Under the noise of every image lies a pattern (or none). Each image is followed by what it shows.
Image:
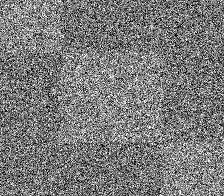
blocks along the diagonal
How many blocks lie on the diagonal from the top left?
3
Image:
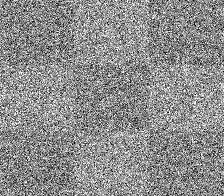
a checkerboard
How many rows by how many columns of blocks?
3 by 3
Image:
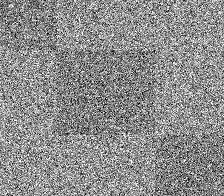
blocks along the diagonal
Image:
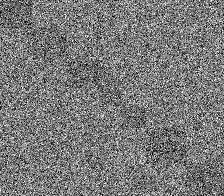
blocks along the diagonal
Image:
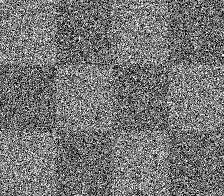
a checkerboard
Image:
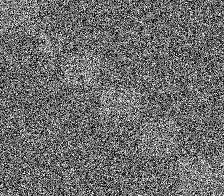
blocks along the diagonal
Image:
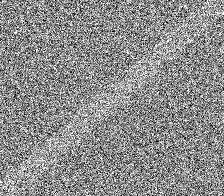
a diagonal band
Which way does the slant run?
bottom left to top right
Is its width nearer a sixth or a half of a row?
a sixth
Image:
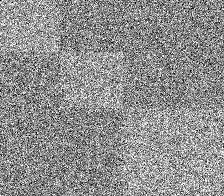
blocks along the diagonal
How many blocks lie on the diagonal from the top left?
3
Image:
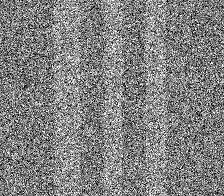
bands of columns
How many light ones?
3
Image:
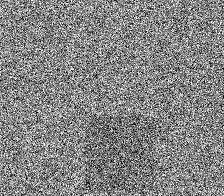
one block
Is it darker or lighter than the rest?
darker
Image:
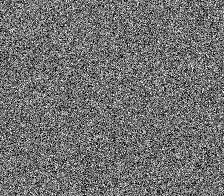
only noise
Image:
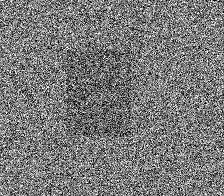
one block
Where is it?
centre
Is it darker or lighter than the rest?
darker
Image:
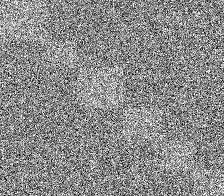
blocks along the diagonal
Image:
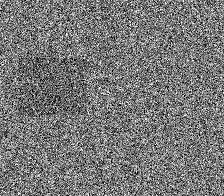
one block
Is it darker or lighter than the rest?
darker
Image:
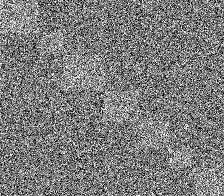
blocks along the diagonal
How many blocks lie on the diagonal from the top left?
7
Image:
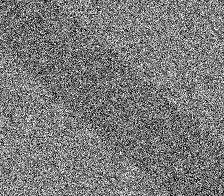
a diagonal band
